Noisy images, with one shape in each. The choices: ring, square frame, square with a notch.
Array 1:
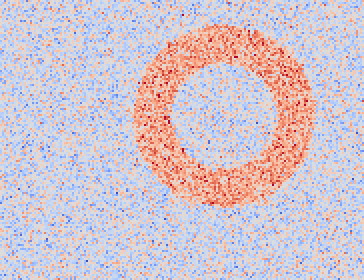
ring
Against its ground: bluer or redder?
redder
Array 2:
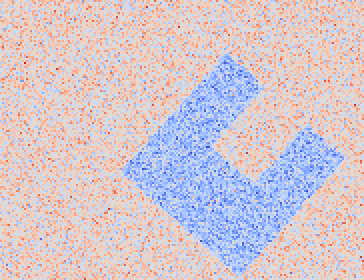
square with a notch
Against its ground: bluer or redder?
bluer
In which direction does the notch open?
up and right
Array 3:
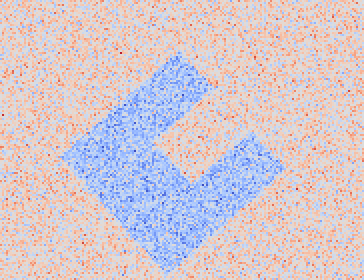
square with a notch
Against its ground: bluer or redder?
bluer
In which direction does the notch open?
up and right
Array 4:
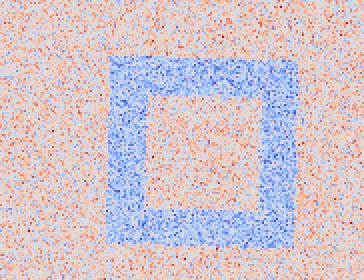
square frame
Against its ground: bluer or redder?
bluer
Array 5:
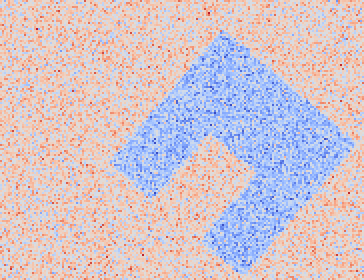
square with a notch
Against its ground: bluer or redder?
bluer
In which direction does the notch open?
down and left
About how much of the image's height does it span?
nearly all
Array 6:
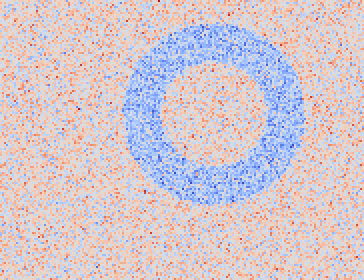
ring
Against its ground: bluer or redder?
bluer
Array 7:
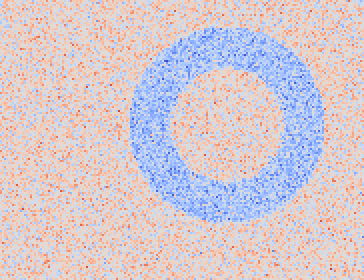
ring
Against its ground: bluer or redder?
bluer
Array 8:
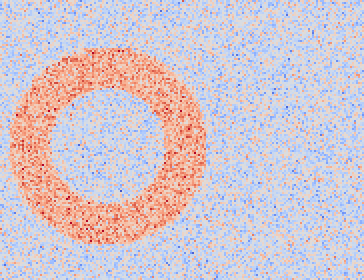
ring
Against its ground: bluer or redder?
redder
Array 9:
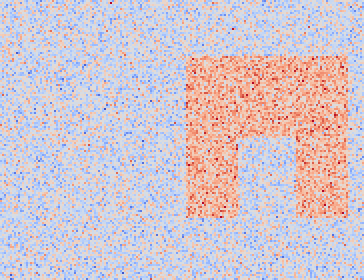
square with a notch
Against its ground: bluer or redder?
redder
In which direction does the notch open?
down
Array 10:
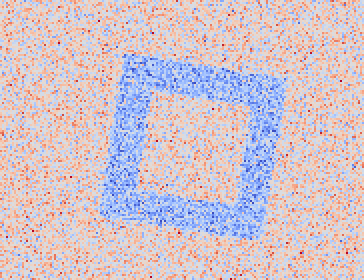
square frame
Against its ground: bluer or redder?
bluer
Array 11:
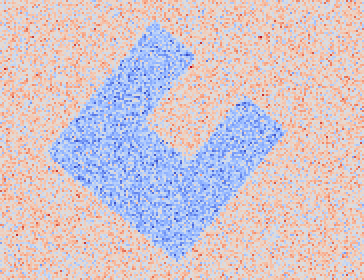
square with a notch
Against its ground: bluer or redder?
bluer
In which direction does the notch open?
up and right
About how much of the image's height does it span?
nearly all
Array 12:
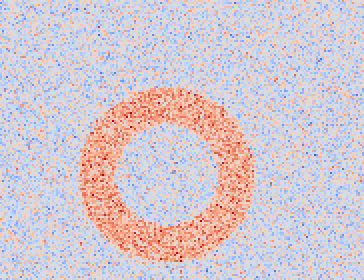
ring
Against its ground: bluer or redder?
redder
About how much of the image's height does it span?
two thirds
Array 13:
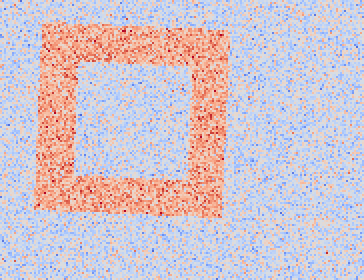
square frame
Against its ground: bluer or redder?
redder
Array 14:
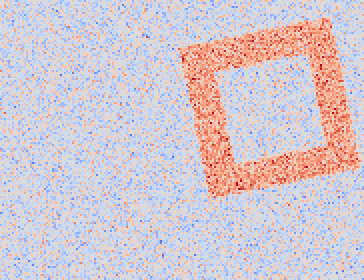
square frame
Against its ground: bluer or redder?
redder
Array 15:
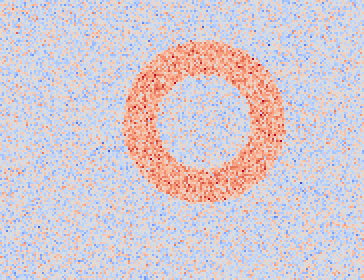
ring
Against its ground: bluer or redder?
redder
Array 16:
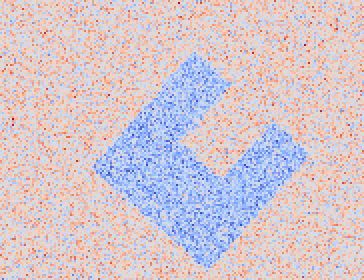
square with a notch
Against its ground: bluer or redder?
bluer
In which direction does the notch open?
up and right
